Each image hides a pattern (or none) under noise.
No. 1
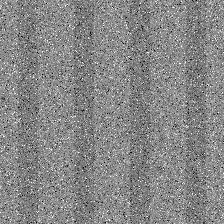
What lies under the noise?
vertical stripes
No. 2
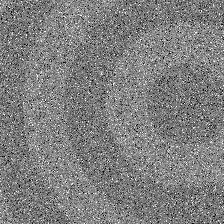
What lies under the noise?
rings round one point
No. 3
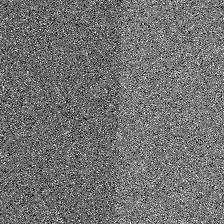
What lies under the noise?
a sharp edge
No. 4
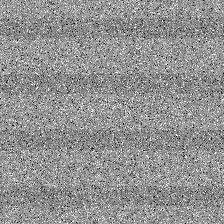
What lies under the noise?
horizontal stripes
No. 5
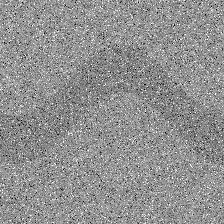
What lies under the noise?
a wavy band
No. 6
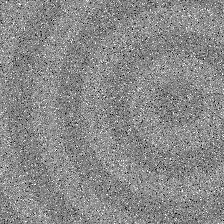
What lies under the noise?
rings round one point
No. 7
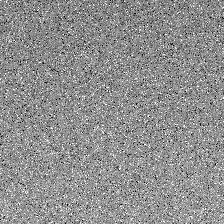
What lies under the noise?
a smooth slope
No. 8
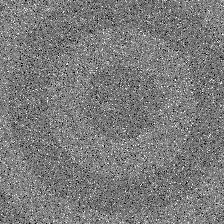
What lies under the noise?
rings round one point
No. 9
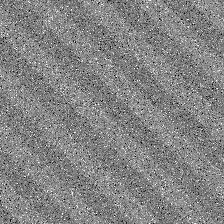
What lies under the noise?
diagonal stripes
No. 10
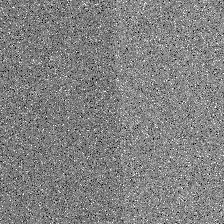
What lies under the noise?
a sharp edge
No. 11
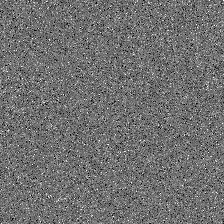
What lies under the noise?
only noise
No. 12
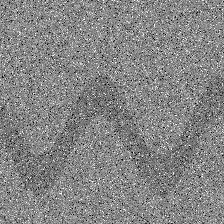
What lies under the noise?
a wavy band
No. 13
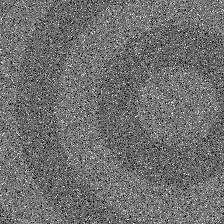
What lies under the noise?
rings round one point
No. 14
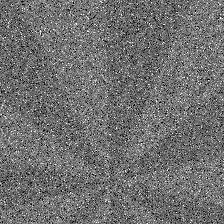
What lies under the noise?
spokes from one point
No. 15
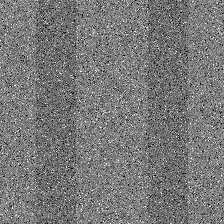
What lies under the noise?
vertical stripes
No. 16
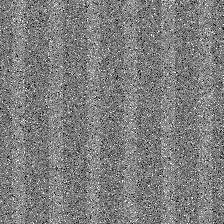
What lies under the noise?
vertical stripes
